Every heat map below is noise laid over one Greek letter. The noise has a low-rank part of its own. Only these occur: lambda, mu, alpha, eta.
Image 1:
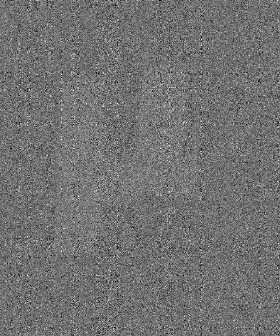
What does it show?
light mu
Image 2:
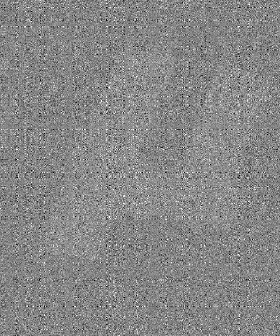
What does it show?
light mu
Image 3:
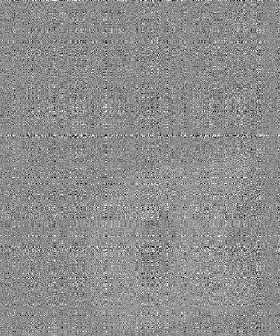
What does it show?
light alpha
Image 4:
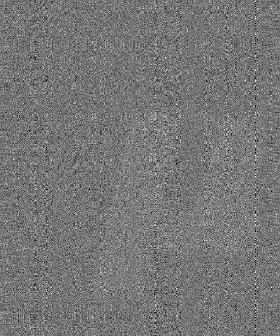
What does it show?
light mu
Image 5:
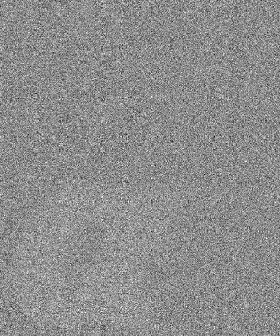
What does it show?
light alpha
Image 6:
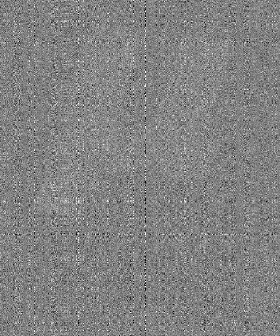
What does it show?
light mu
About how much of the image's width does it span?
two thirds
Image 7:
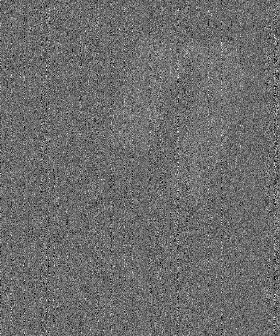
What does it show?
light eta
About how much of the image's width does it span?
half
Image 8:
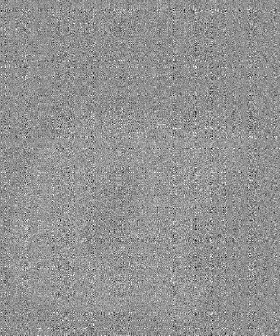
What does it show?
light alpha
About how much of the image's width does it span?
nearly all
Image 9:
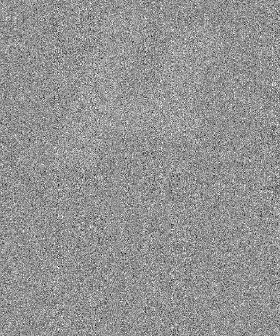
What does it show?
light mu
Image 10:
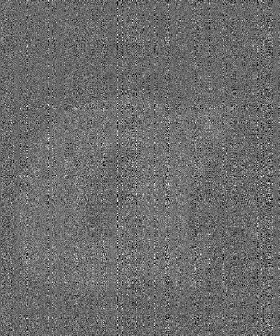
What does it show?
light alpha
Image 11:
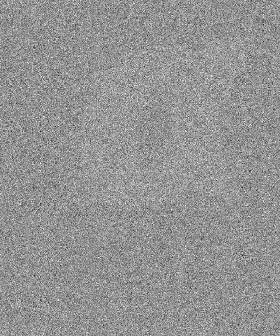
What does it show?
light alpha
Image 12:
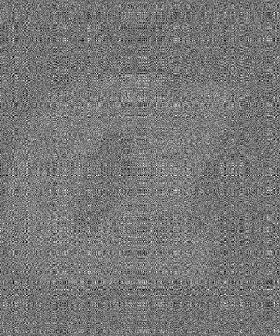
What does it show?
light alpha
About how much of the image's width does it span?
nearly all
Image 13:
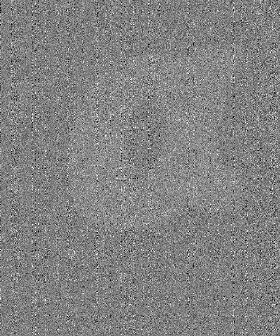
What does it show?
light alpha
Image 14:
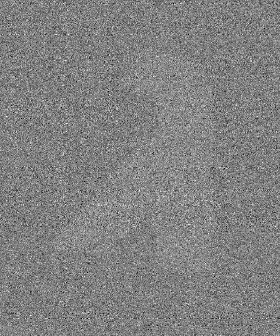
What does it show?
light lambda
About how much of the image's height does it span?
two thirds
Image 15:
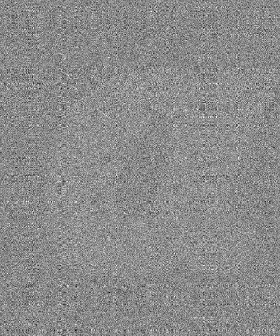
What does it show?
light alpha
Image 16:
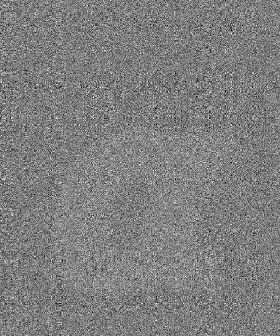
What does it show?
light alpha
